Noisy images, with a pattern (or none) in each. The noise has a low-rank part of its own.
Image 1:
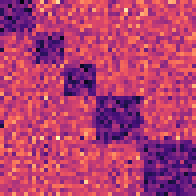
blocks along the diagonal
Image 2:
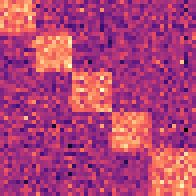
blocks along the diagonal
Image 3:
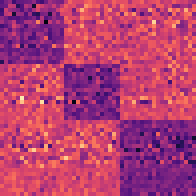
blocks along the diagonal
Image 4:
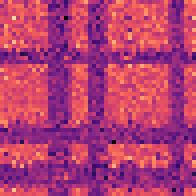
bands of rows crossing bands of columns
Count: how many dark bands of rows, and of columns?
3 and 3
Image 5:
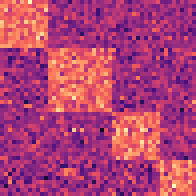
blocks along the diagonal
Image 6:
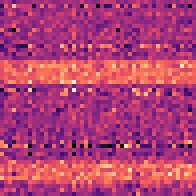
bands of rows
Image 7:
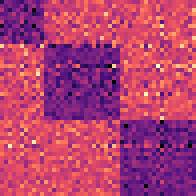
blocks along the diagonal
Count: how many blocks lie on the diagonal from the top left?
3
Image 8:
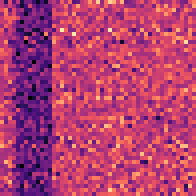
one band of columns
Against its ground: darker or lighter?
darker
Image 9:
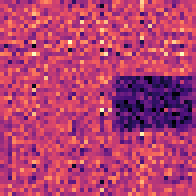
one block
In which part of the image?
middle right
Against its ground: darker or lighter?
darker
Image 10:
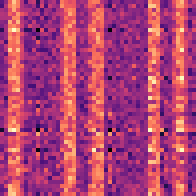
bands of columns
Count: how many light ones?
5
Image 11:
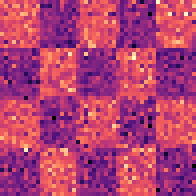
a checkerboard
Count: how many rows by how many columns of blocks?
4 by 5
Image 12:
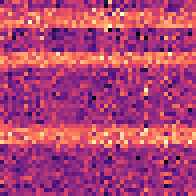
bands of rows
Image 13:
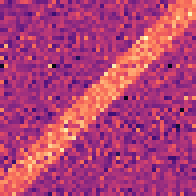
a diagonal band
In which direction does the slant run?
bottom left to top right
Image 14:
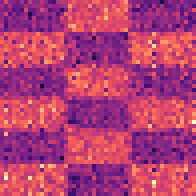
a checkerboard
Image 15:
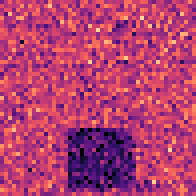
one block
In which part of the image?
bottom middle
